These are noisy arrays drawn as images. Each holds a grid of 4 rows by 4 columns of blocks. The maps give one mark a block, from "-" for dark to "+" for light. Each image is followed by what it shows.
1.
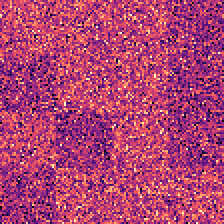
+ + + -
- + + -
+ - + -
- + + +
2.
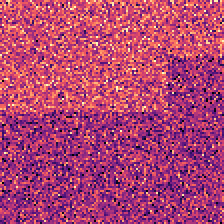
+ + + +
+ + + -
- - - -
- - - -
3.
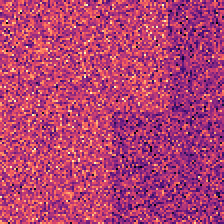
+ + + -
+ + + -
+ + - -
+ + - -
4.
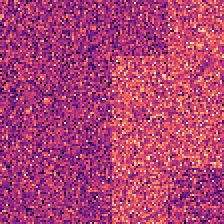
- - - +
- - + +
- - + +
- - + -
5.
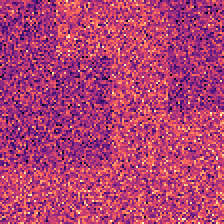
- + + -
- - + -
- - + +
+ + + +
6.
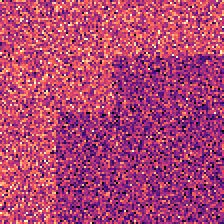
+ + + +
+ + - -
+ - - -
+ - - -
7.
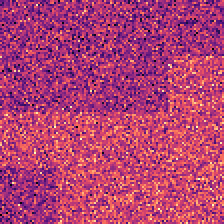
- - - -
- - - +
+ + + +
- + + +
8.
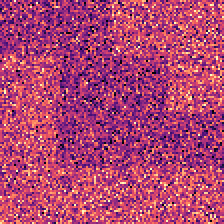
- - + +
+ - - +
+ - - -
+ + + +
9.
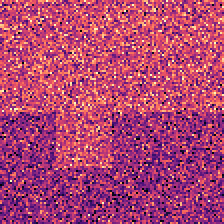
+ + + +
+ + + +
- + - -
- - - -
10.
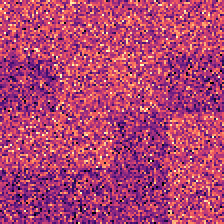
+ + + +
- + + -
+ + - +
- - - +
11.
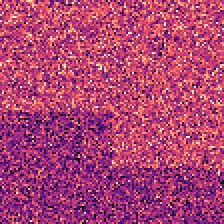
+ + + +
+ + + +
- - + +
- - - -
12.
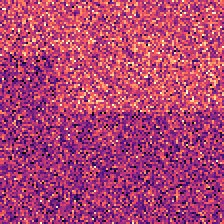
+ + + +
- + + +
- - - -
- - - -
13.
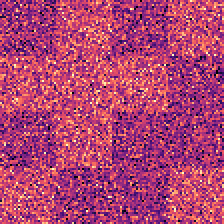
- + - +
+ + + -
- + - -
+ - - +
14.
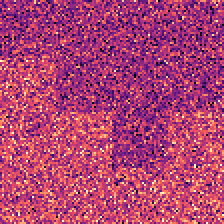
- - - -
+ - - -
+ + - +
+ + + +
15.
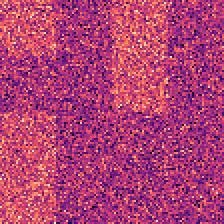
+ - + -
- - + -
+ - - -
+ - - -
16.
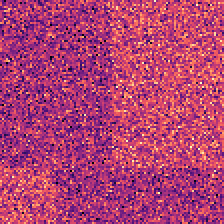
- - + +
- - + +
- - + +
+ - - -
